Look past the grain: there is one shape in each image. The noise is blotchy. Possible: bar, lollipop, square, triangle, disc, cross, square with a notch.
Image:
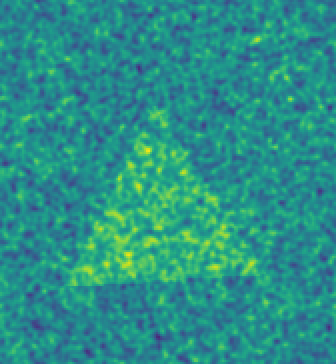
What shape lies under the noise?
triangle
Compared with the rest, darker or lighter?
lighter
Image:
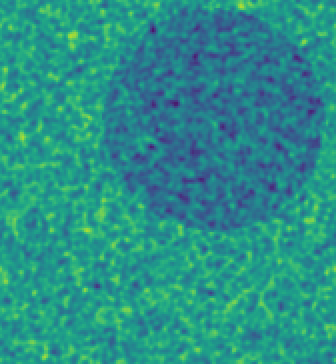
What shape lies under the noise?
disc
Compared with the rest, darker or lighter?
darker
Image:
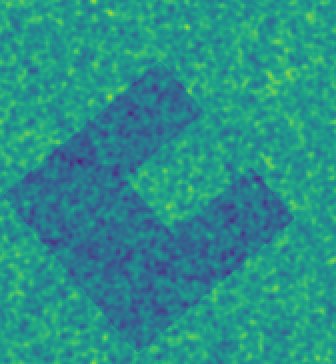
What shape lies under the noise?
square with a notch
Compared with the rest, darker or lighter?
darker
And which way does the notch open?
up and right
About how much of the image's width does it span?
nearly all
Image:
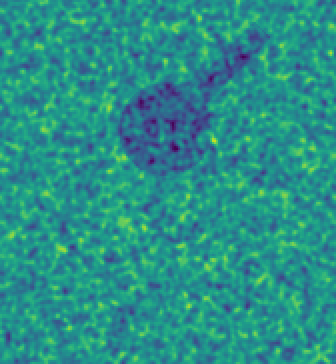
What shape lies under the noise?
lollipop
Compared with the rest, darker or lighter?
darker
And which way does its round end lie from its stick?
down and left
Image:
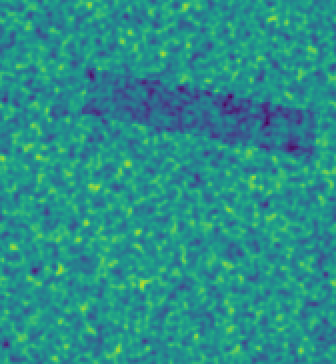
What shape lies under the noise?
bar
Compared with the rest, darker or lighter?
darker
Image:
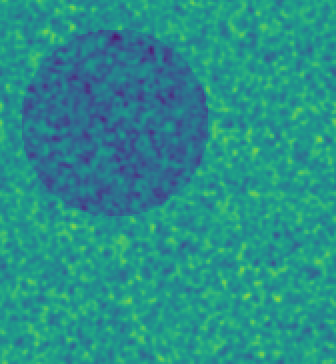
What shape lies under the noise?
disc
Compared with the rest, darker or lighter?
darker
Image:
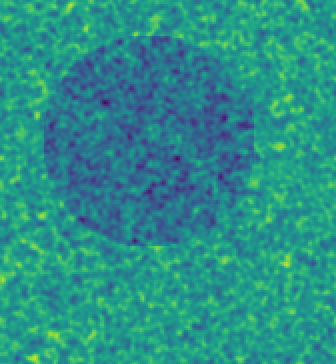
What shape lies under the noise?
disc
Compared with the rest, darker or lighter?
darker
